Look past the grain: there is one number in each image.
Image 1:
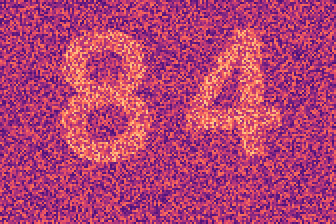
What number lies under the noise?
84
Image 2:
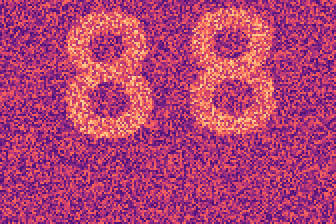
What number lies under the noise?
88
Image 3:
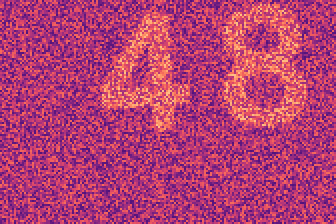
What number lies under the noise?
48
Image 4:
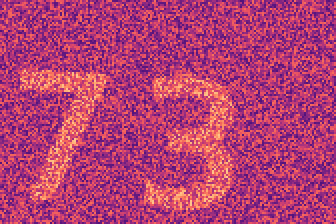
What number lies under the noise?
73
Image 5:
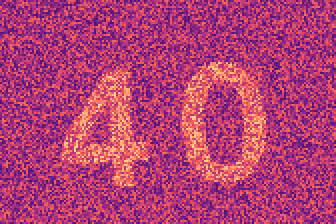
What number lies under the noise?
40
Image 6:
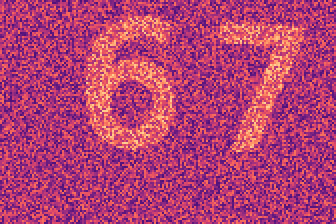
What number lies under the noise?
67
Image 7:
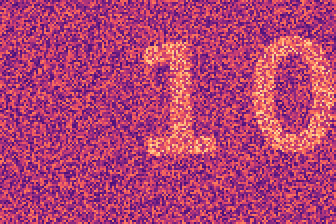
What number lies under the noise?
10
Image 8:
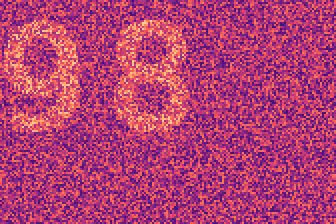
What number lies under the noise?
98
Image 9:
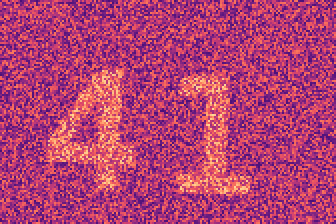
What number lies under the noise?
41
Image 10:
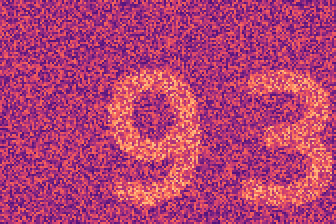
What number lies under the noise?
93
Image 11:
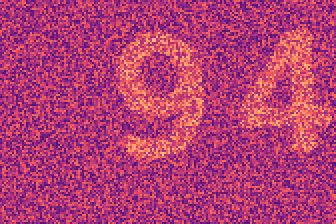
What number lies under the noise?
94
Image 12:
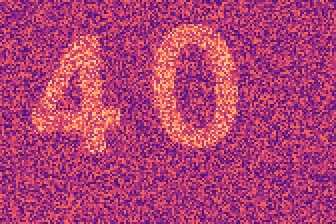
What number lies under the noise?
40
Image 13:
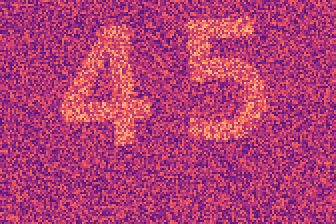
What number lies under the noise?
45
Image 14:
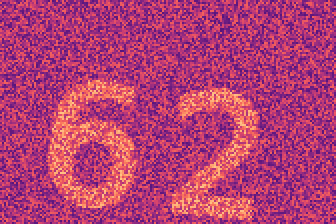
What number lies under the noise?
62
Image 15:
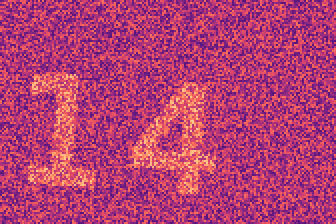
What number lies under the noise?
14
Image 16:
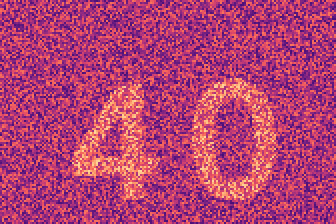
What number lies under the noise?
40
